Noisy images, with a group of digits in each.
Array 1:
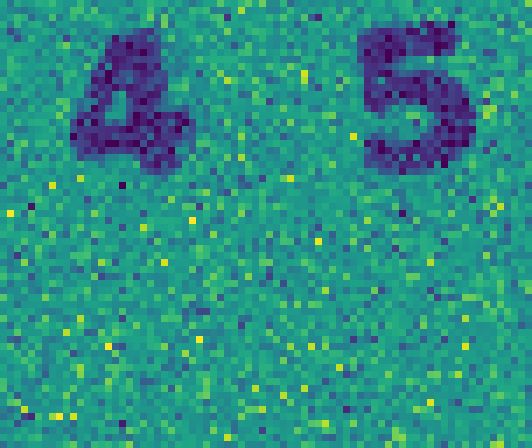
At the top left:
4
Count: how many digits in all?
2
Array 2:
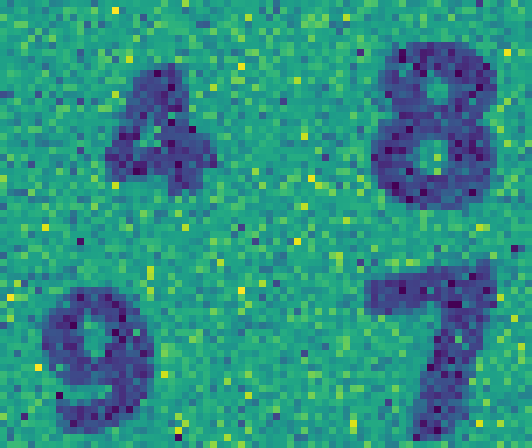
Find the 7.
bottom right
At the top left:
4
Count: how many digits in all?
4
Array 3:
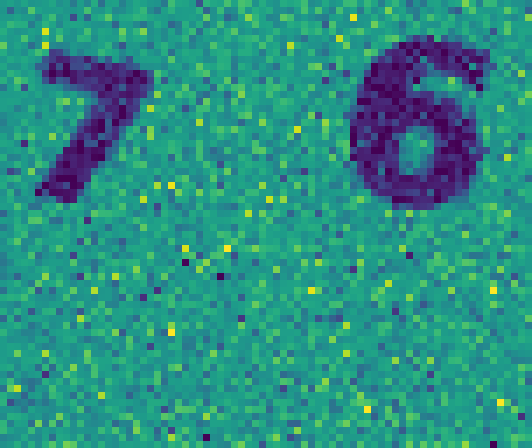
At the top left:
7
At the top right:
6
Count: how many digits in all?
2
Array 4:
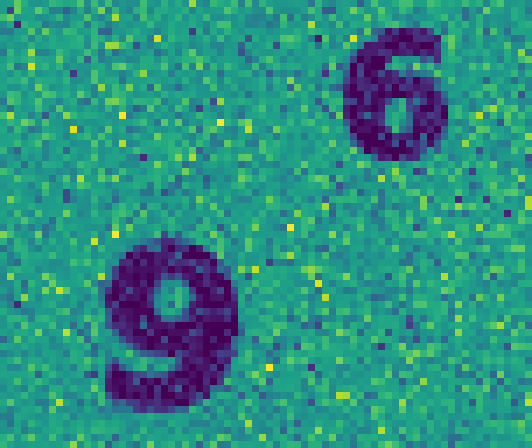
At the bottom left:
9
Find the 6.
top right
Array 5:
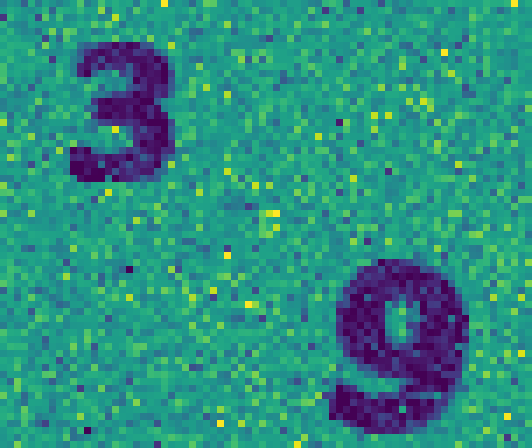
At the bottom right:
9
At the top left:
3
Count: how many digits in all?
2
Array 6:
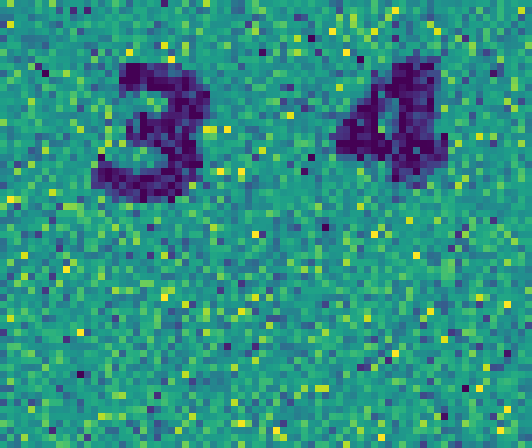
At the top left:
3
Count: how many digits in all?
2
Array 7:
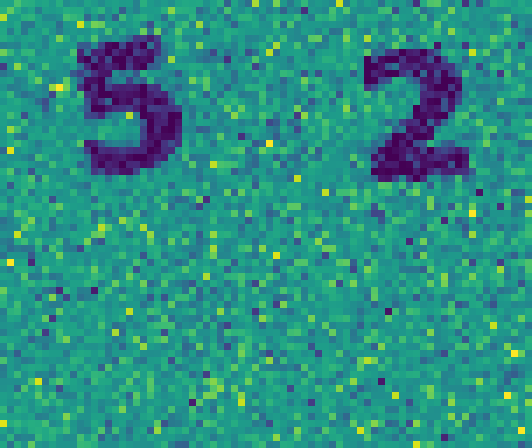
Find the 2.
top right
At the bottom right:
nothing
